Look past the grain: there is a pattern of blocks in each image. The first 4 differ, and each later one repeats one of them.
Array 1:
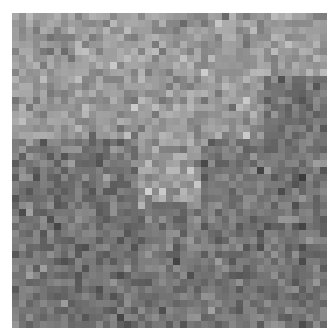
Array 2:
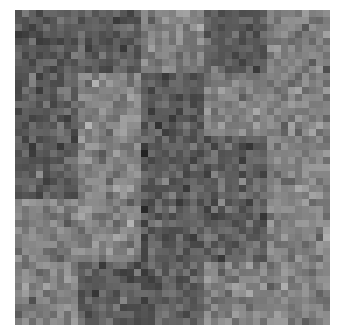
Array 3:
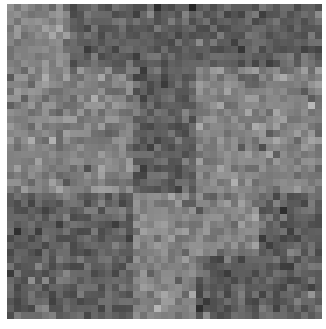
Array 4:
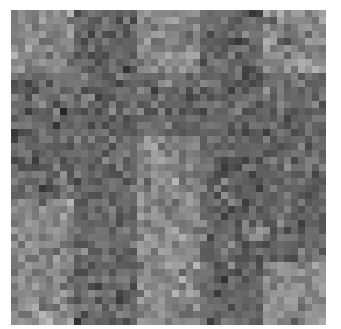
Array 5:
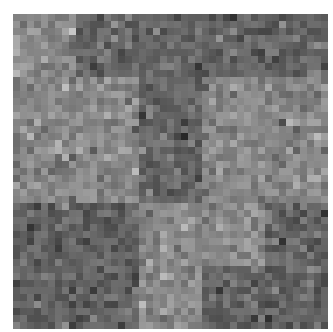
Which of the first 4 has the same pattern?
3
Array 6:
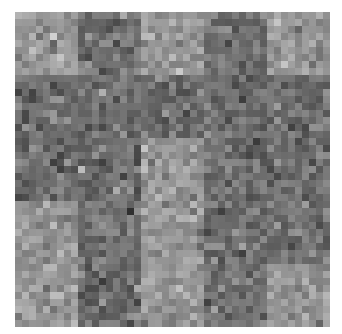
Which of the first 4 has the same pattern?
4
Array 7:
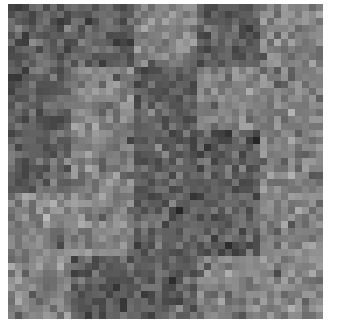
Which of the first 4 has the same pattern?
2
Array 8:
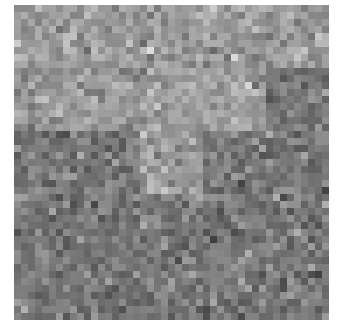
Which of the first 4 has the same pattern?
1
